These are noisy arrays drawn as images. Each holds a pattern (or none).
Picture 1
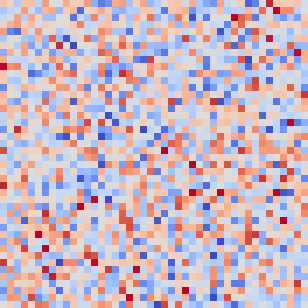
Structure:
only noise
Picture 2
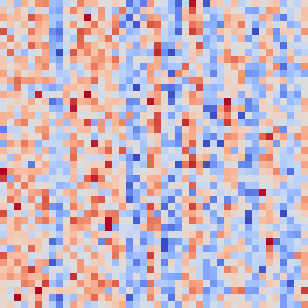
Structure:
bands of columns
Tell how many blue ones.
6
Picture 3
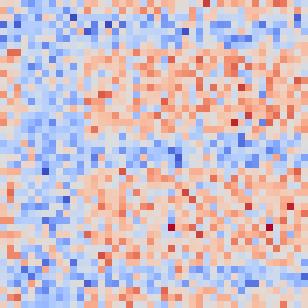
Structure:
bands of rows crossing bands of columns
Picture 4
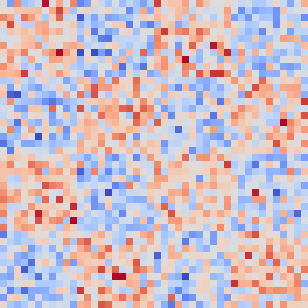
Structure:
a checkerboard
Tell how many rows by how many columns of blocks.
4 by 4
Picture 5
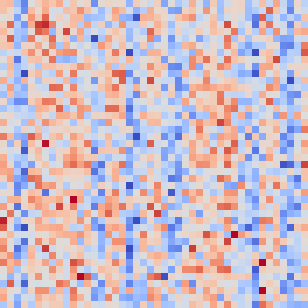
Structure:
bands of columns
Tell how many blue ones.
6
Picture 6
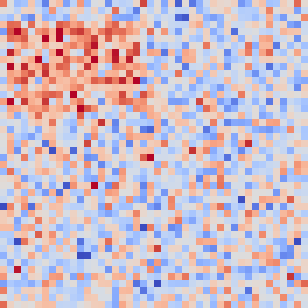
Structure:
one block
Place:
top left
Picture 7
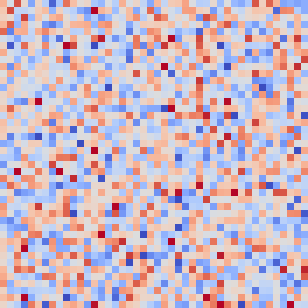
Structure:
only noise
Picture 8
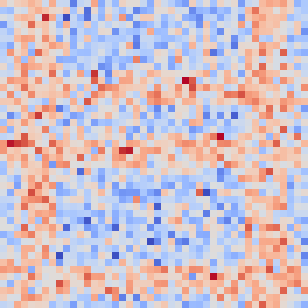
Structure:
bands of rows crossing bands of columns
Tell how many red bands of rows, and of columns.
3 and 2
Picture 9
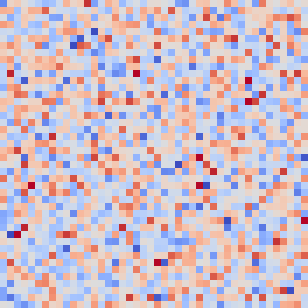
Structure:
only noise
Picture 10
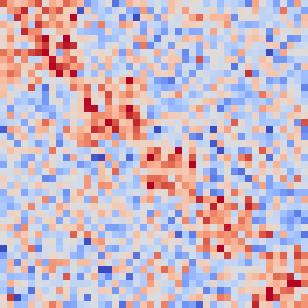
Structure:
blocks along the diagonal
